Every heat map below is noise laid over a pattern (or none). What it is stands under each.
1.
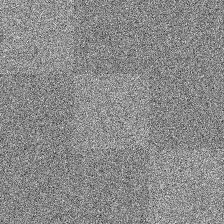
blocks along the diagonal
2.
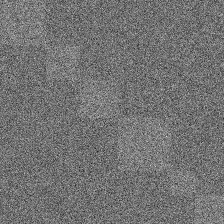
blocks along the diagonal
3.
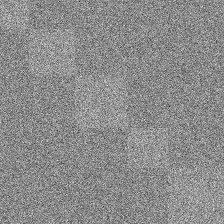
blocks along the diagonal
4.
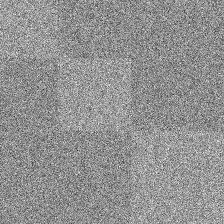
blocks along the diagonal
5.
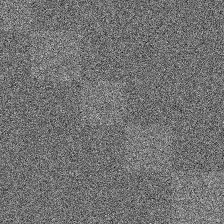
blocks along the diagonal
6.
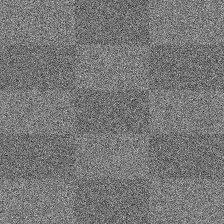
a checkerboard
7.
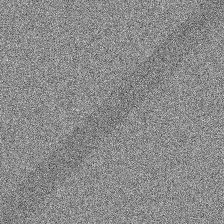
a diagonal band
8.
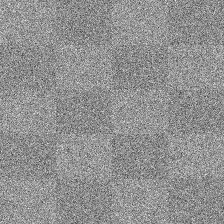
a checkerboard
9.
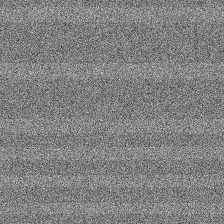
bands of rows
